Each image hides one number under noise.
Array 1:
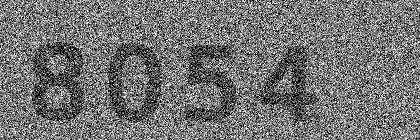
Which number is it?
8054
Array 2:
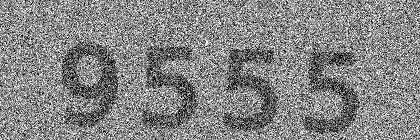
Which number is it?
9555
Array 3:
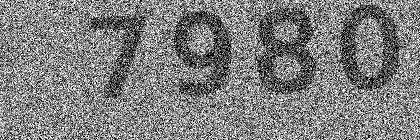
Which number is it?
7980
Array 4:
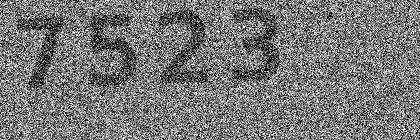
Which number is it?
7523
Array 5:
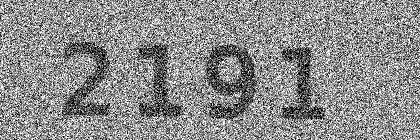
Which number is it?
2191
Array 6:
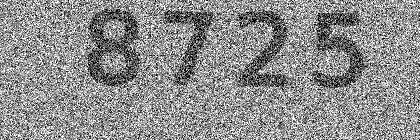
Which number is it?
8725
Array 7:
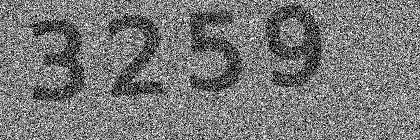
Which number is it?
3259
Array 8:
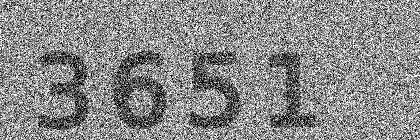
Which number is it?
3651
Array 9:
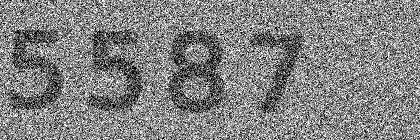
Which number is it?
5587
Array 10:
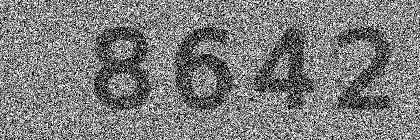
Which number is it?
8642
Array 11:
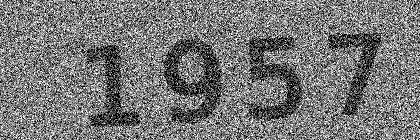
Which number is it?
1957
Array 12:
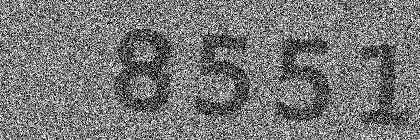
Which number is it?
8551
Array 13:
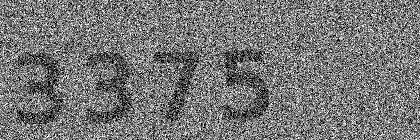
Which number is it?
3375
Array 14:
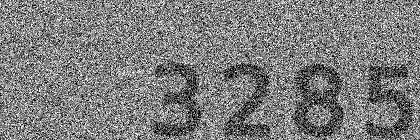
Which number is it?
3285
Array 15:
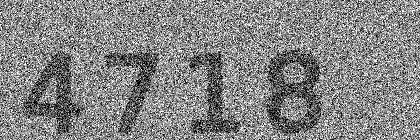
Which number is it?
4718
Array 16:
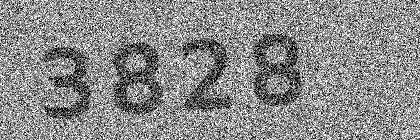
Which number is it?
3828
